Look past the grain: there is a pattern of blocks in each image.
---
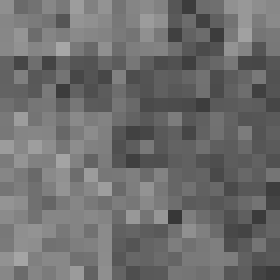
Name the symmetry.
no symmetry
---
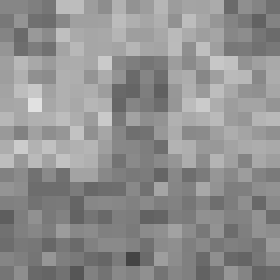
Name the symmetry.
left and right mirror each other
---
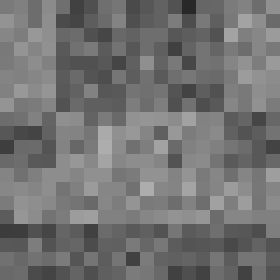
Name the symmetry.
left and right mirror each other
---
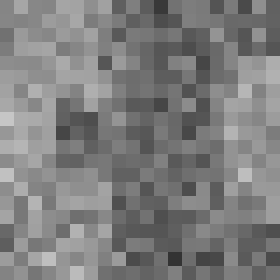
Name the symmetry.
top and bottom mirror each other
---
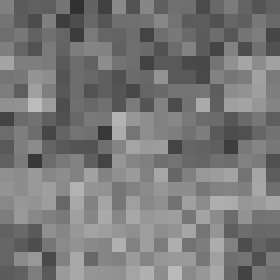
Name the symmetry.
left and right mirror each other
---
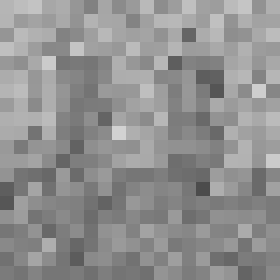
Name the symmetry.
left and right mirror each other
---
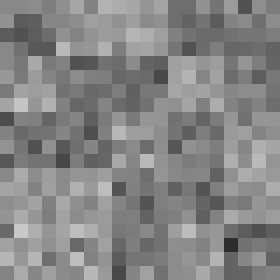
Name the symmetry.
mirrored about the diagonal from the bottom left
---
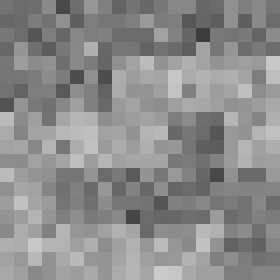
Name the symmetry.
no symmetry
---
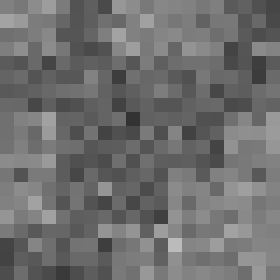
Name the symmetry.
mirrored about the diagonal from the top left
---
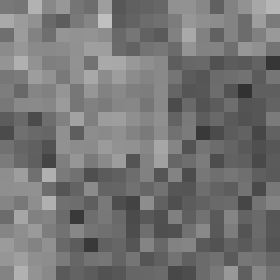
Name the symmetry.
mirrored about the diagonal from the top left
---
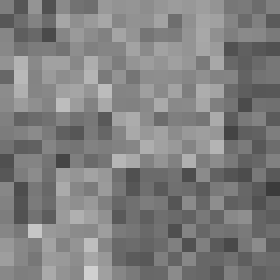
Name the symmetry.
no symmetry
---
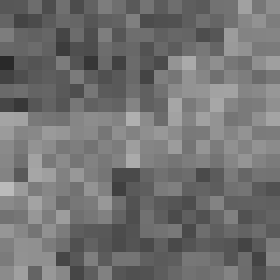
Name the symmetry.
the same after a half turn
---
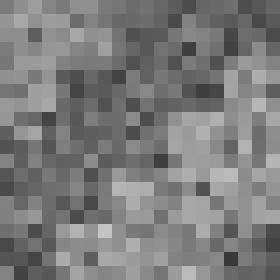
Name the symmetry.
mirrored about the diagonal from the top left
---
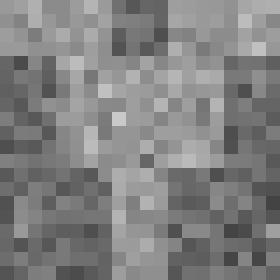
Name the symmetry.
left and right mirror each other
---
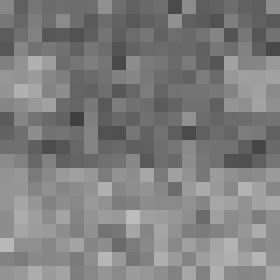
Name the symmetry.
left and right mirror each other
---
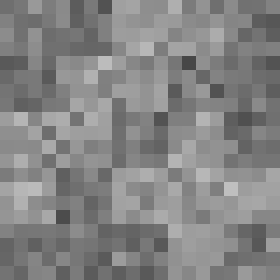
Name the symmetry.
mirrored about the diagonal from the top left
